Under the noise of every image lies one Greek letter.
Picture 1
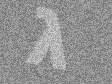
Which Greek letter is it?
lambda
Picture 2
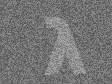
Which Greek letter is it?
lambda
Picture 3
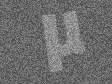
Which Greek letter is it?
mu
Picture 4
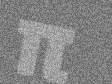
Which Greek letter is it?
pi
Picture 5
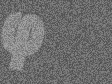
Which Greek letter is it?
phi
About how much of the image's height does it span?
two thirds
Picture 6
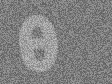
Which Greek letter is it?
theta
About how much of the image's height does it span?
two thirds
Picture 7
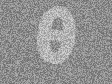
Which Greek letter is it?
theta
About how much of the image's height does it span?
two thirds
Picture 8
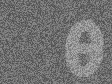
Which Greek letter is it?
theta
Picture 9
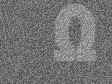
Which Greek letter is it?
omega
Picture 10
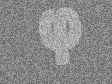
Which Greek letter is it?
phi
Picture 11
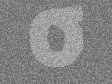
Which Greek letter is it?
sigma
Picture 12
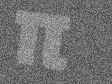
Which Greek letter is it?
pi
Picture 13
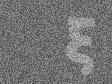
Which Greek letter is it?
xi
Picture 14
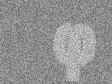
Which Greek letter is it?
phi
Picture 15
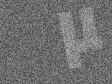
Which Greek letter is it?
mu
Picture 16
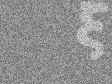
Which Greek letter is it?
xi
